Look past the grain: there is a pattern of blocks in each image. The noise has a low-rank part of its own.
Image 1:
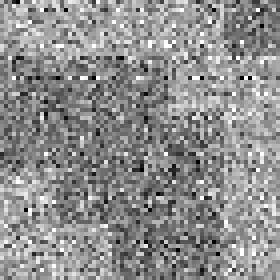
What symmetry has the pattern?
mirrored about the diagonal from the bottom left
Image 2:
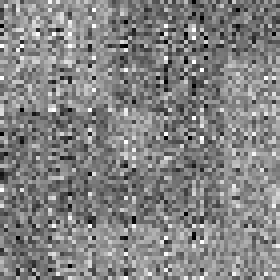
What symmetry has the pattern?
mirrored about the diagonal from the top left
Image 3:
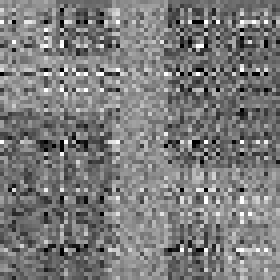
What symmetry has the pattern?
the same after a half turn
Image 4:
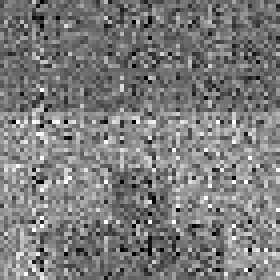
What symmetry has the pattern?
left and right mirror each other
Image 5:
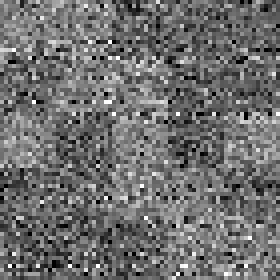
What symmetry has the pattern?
the same after a half turn
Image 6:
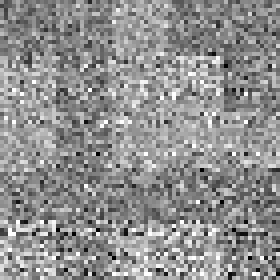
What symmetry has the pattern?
mirrored about the diagonal from the bottom left
